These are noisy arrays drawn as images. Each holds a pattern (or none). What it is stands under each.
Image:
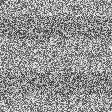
horizontal stripes
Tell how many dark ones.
2
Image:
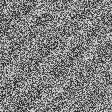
diagonal stripes
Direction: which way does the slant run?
bottom left to top right
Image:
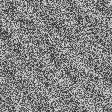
diagonal stripes
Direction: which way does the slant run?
top left to bottom right
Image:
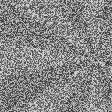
spokes from one point
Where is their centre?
middle right
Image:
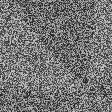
spokes from one point
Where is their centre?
bottom right
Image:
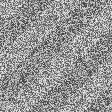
diagonal stripes
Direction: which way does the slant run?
bottom left to top right
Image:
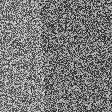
a sharp edge
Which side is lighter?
left
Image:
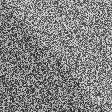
a sharp edge
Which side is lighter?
top right
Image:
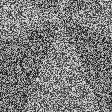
spokes from one point
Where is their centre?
top middle
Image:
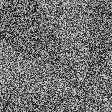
spokes from one point
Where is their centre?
bottom right
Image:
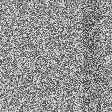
one vertical stripe
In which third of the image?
right
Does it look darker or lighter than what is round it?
darker
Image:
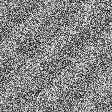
diagonal stripes
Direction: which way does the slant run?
bottom left to top right
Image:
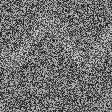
a wavy band
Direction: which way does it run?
left to right
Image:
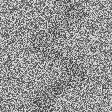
a wavy band
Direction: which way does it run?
top to bottom
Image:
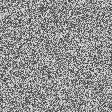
only noise
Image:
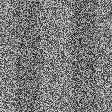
vertical stripes
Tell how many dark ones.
2
